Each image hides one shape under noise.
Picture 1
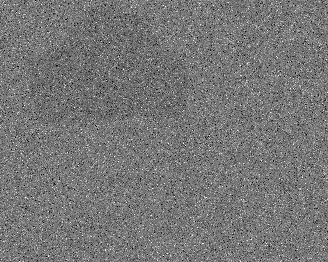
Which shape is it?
cloud
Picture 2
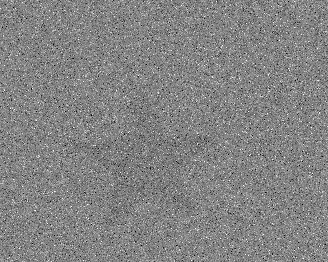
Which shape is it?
star
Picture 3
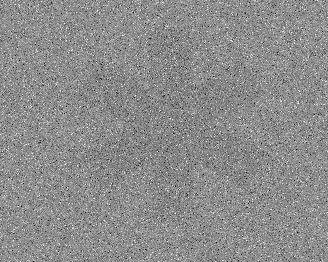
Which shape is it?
asterisk
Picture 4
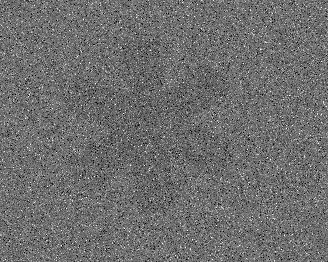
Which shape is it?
asterisk
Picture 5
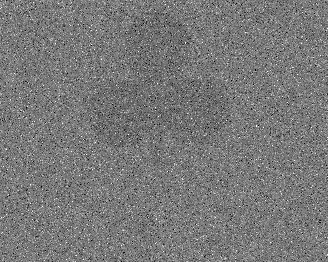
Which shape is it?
club
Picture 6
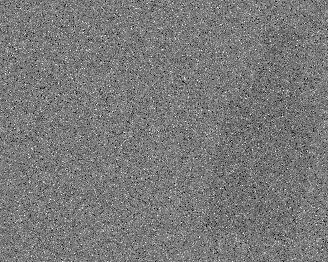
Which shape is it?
bottle
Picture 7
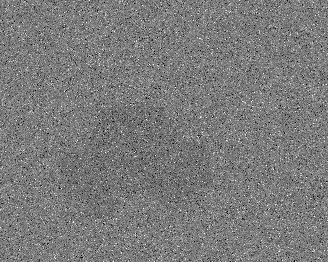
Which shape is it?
car
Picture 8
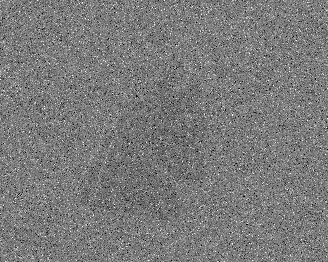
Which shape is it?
chess knight
